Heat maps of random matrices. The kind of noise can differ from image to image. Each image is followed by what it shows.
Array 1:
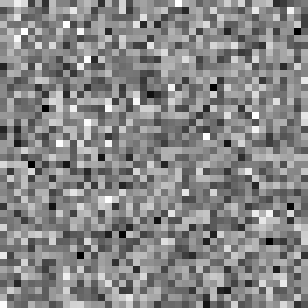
independent entries
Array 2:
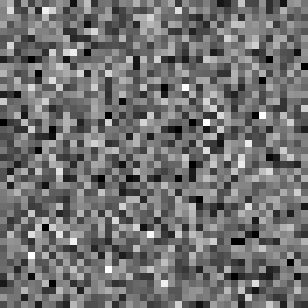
independent entries
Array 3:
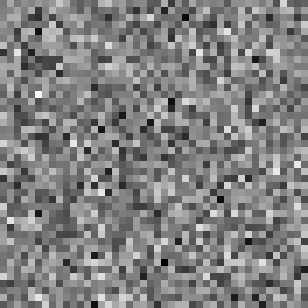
independent entries
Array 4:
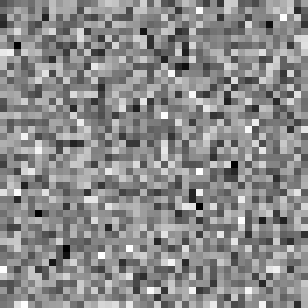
independent entries
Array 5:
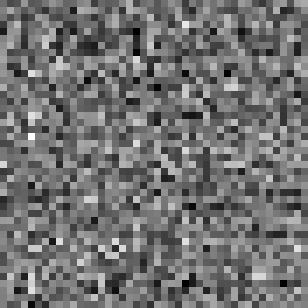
low rank plus noise
